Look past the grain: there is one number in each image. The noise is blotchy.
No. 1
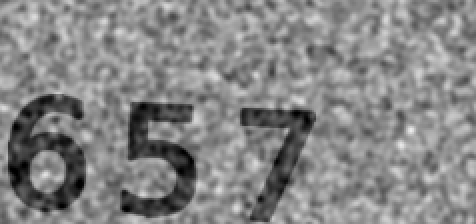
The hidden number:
657
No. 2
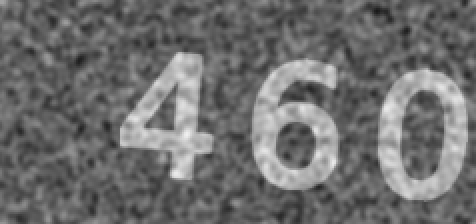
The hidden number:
460
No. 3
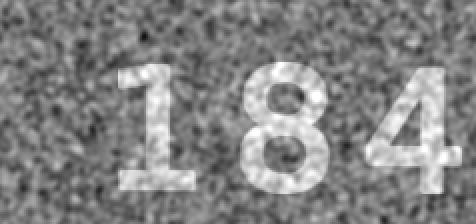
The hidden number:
184
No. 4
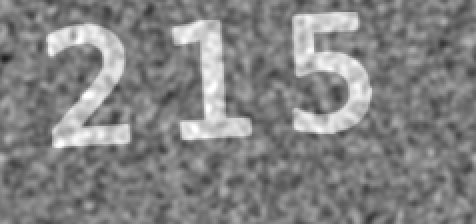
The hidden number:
215
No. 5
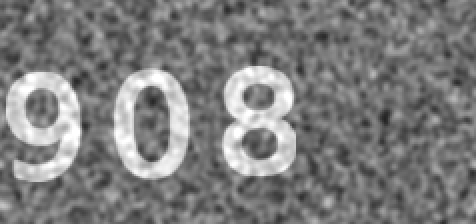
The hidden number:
908
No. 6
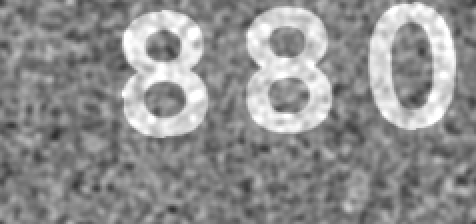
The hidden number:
880
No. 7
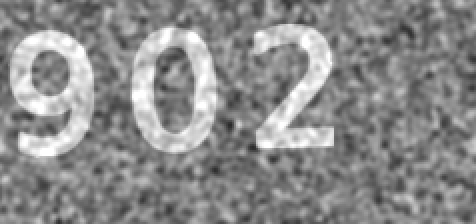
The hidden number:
902
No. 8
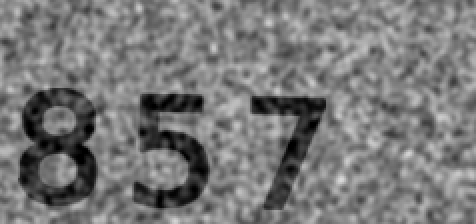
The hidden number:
857
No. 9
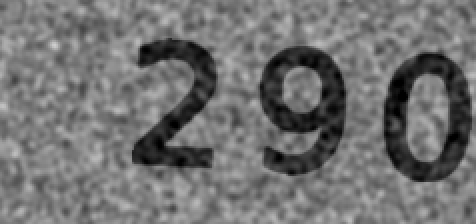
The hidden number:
290
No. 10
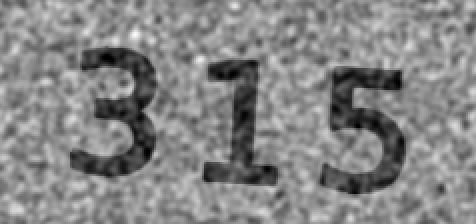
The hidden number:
315
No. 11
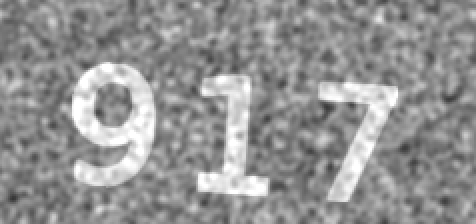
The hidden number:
917
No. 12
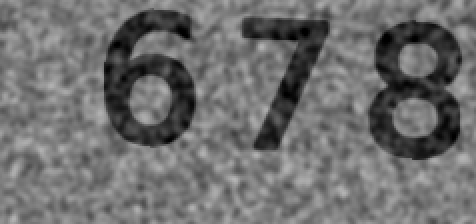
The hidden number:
678
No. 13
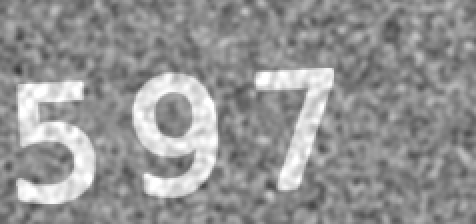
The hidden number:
597
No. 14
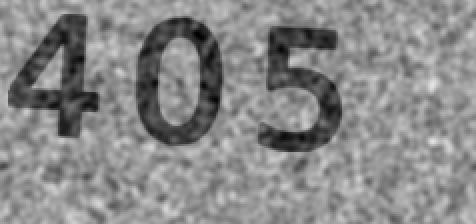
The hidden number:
405
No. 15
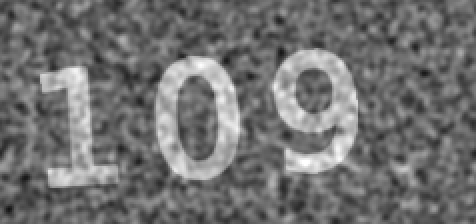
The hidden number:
109
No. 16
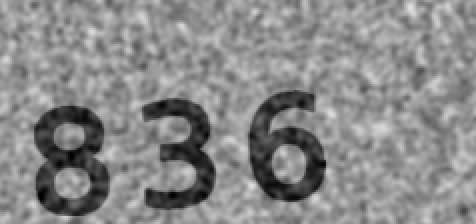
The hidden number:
836
